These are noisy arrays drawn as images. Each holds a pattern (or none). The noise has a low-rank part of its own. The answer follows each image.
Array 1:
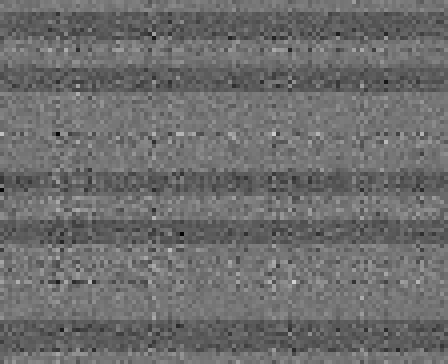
bands of rows
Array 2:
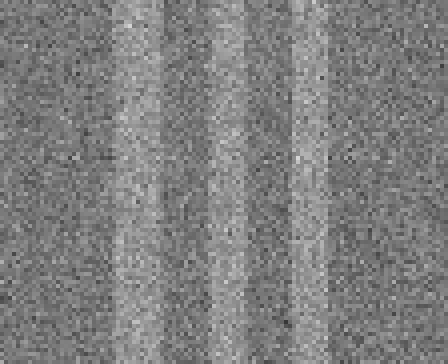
bands of columns
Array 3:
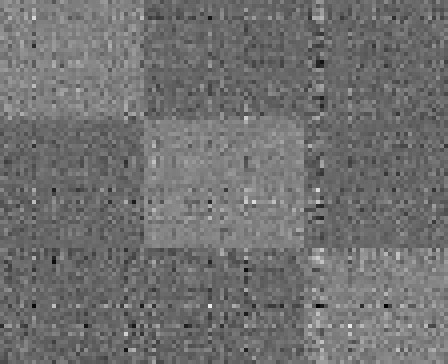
blocks along the diagonal
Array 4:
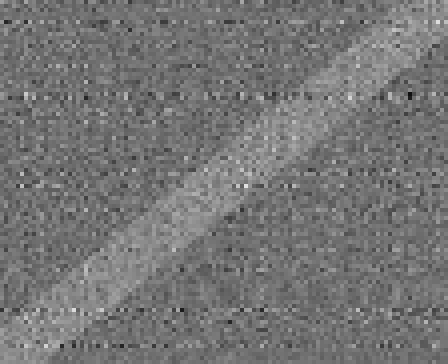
a diagonal band
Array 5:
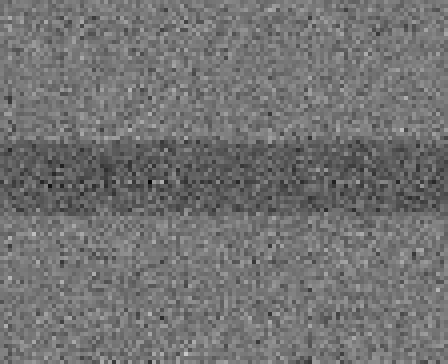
one band of rows
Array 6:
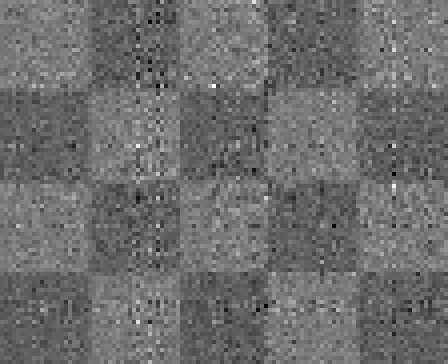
a checkerboard
